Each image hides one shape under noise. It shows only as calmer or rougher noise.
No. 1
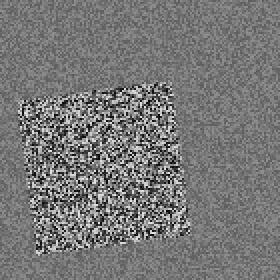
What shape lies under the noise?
square
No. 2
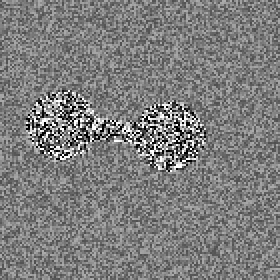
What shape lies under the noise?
dumbbell
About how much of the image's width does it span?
two thirds
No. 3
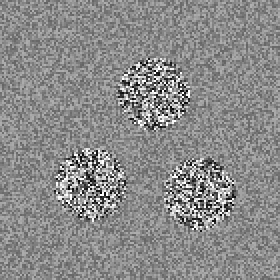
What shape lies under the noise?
three dots
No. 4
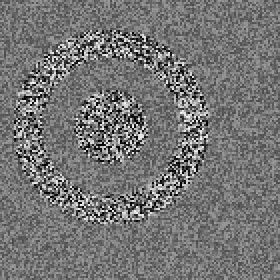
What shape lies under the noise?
bullseye
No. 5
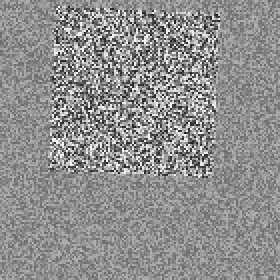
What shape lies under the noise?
square
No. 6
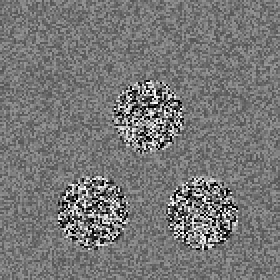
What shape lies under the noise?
three dots
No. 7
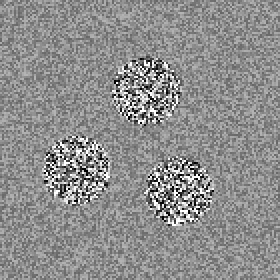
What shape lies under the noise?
three dots
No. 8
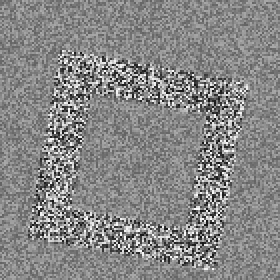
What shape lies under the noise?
square frame
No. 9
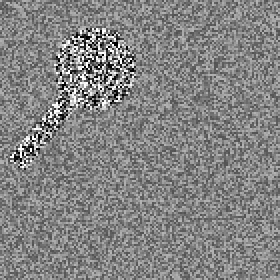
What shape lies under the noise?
lollipop
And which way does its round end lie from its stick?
up and right
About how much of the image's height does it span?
half
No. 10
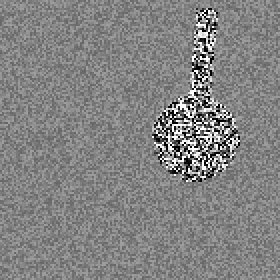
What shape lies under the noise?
lollipop
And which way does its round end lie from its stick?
down
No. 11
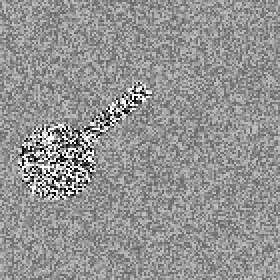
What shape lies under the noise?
lollipop
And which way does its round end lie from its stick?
down and left
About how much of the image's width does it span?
half
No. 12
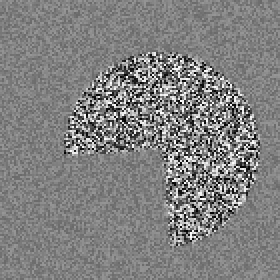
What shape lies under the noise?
disc with a wedge cut out
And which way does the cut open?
down and left
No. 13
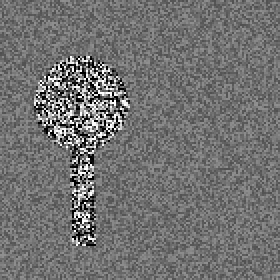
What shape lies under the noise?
lollipop
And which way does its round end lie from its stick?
up
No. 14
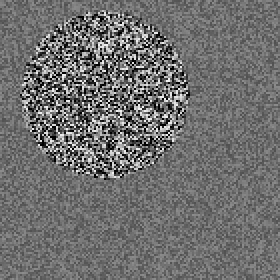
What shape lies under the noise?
disc
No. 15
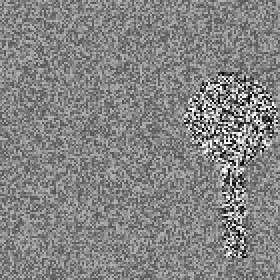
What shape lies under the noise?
lollipop
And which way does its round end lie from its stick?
up
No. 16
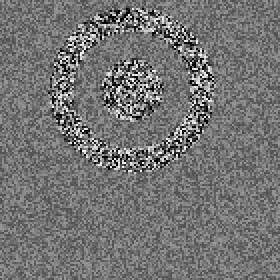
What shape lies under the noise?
bullseye
